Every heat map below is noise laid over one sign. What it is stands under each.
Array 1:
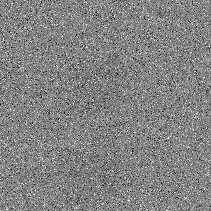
colon
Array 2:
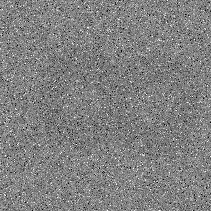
infinity sign
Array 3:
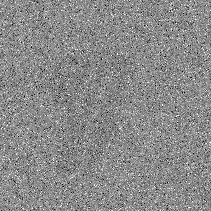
pilcrow
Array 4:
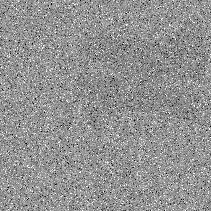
not-equal sign
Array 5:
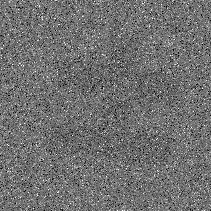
plus-minus sign
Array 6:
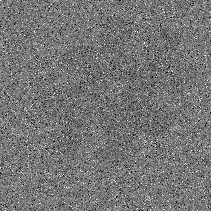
hash sign
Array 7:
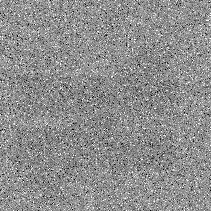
not-equal sign
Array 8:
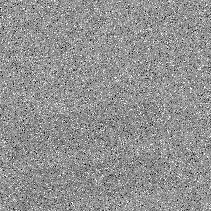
equals sign
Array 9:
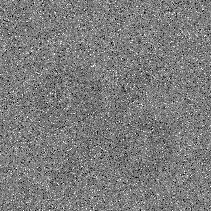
percent sign
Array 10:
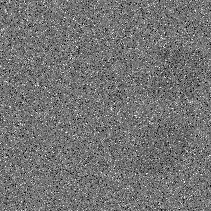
colon
